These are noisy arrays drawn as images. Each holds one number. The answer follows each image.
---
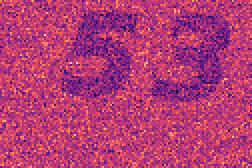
53
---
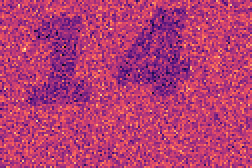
14
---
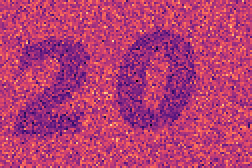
20
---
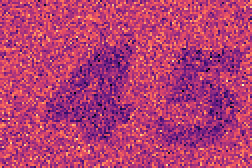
45
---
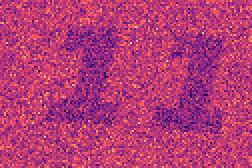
11
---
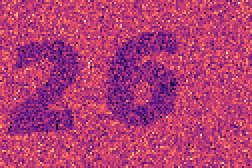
26
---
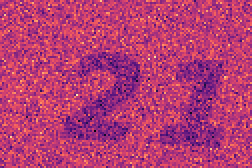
21
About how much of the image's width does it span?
two thirds
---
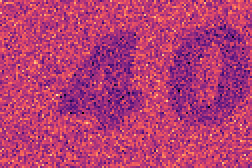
40
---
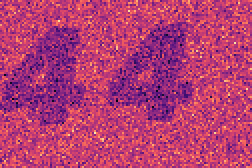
44
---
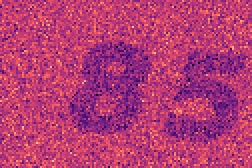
85
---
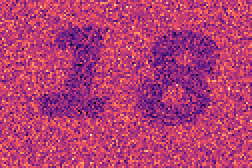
18
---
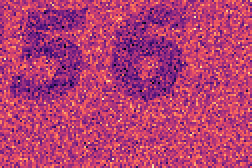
56
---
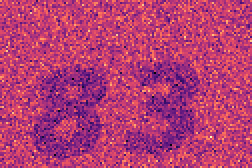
83
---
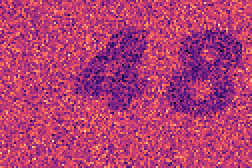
48
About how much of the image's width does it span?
two thirds
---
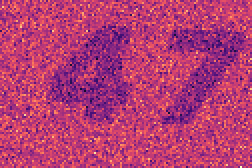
47
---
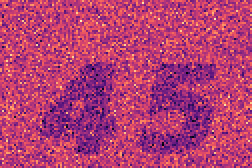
45
